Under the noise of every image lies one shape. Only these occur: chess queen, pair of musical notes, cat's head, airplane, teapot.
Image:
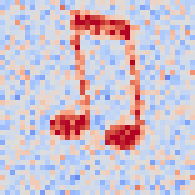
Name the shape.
pair of musical notes
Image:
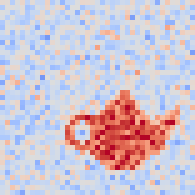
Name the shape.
teapot
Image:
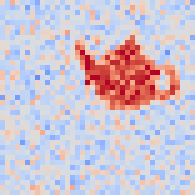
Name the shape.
teapot
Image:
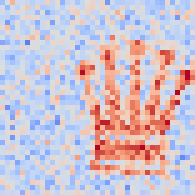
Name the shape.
chess queen
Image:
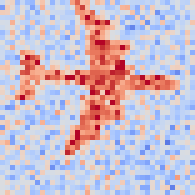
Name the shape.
airplane
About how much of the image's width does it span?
nearly all
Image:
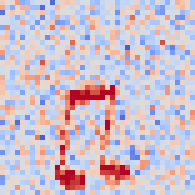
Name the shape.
pair of musical notes
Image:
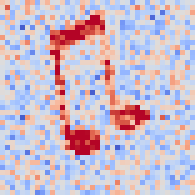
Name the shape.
pair of musical notes
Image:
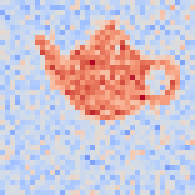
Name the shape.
teapot
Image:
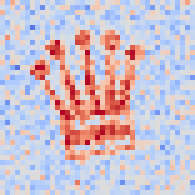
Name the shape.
chess queen
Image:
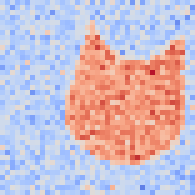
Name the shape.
cat's head
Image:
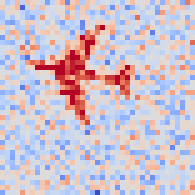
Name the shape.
airplane
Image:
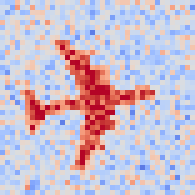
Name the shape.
airplane
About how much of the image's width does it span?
two thirds
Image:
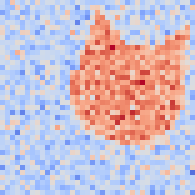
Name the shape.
cat's head
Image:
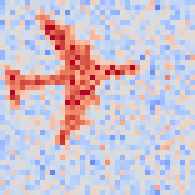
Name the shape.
airplane
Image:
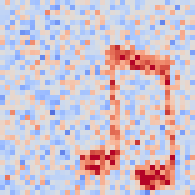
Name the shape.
pair of musical notes
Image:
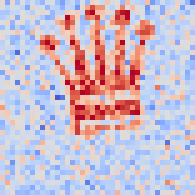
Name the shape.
chess queen
